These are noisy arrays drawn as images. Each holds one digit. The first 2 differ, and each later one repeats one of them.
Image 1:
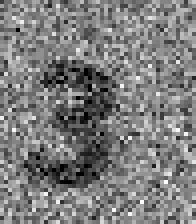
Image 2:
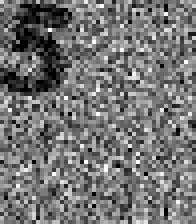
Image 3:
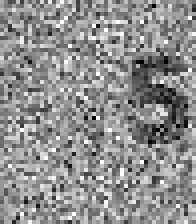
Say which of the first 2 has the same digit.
2
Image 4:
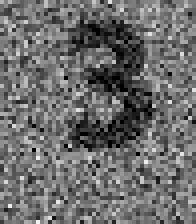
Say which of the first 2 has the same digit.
1
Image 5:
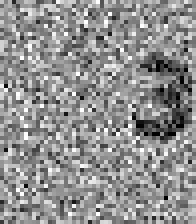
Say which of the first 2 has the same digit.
1
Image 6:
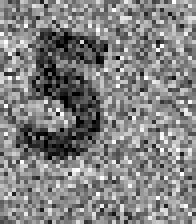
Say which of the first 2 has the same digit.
2
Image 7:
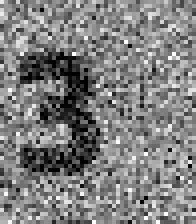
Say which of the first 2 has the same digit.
1
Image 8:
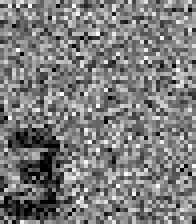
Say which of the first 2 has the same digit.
1
